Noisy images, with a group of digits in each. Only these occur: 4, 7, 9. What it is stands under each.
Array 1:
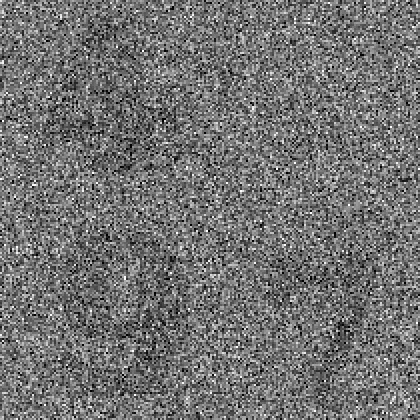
top left: 4; bottom left: 9; bottom right: 7
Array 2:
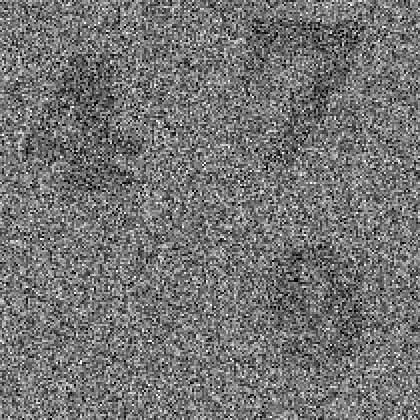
top left: 4; top right: 7; bottom right: 9
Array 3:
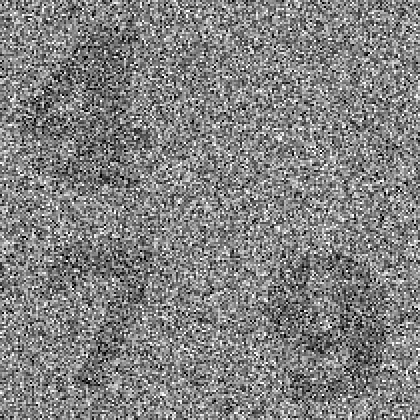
top left: 4; bottom left: 7; bottom right: 9
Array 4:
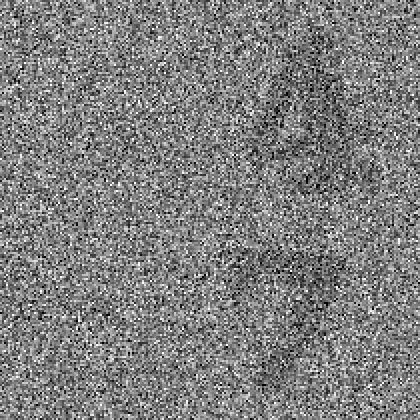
top right: 4; bottom right: 7
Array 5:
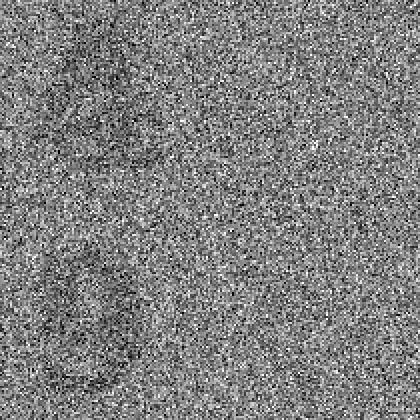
top left: 4; bottom left: 9
